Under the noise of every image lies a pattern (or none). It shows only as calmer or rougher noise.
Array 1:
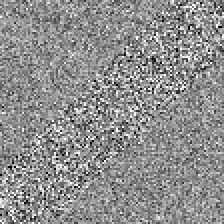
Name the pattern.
a diagonal band
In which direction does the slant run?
bottom left to top right
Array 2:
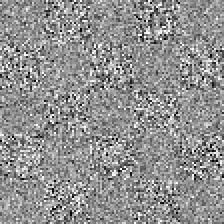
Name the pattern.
a checkerboard
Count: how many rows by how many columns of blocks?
5 by 5
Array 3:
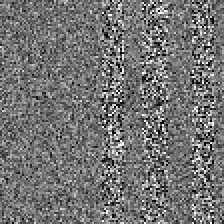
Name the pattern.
bands of columns
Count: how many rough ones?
3
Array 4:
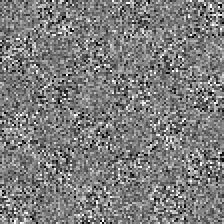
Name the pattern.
a checkerboard
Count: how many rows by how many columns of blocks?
6 by 6
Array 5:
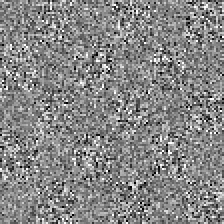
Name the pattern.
a checkerboard
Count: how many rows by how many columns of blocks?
5 by 6
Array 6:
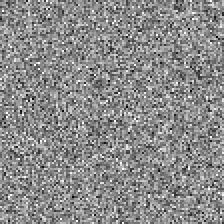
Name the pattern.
only noise
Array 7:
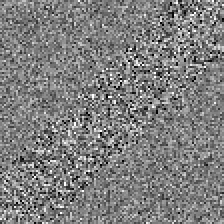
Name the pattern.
a diagonal band
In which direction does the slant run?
bottom left to top right
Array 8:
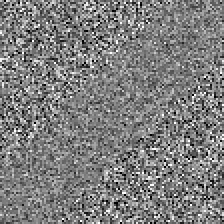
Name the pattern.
a diagonal band
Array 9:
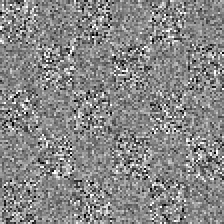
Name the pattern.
a checkerboard
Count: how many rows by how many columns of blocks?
5 by 6
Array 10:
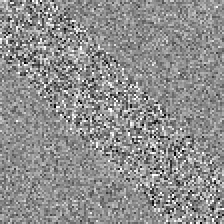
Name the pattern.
a diagonal band
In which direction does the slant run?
top left to bottom right
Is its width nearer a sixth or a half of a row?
a half
